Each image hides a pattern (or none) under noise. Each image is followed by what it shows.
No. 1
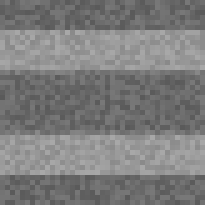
horizontal stripes
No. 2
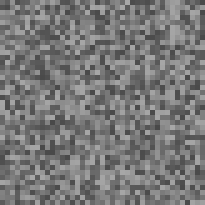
only noise
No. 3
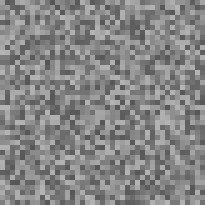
only noise
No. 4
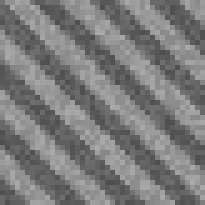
diagonal stripes
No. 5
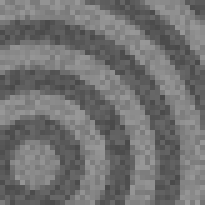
rings round one point
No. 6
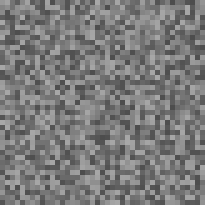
only noise
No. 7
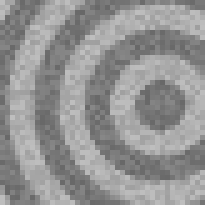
rings round one point
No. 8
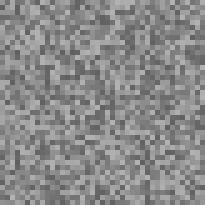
only noise
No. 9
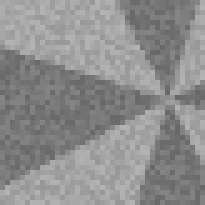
spokes from one point
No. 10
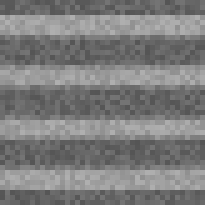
horizontal stripes
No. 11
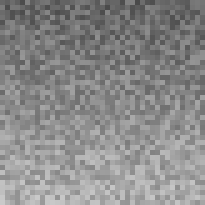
a smooth slope
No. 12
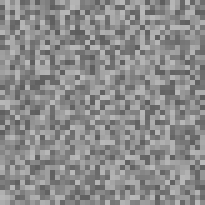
only noise
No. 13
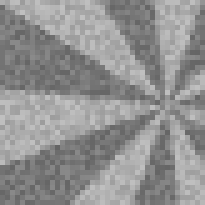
spokes from one point
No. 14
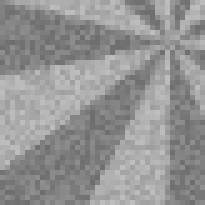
spokes from one point
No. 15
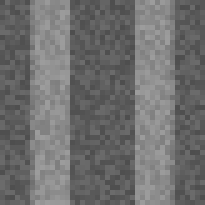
vertical stripes
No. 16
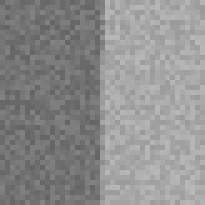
a sharp edge
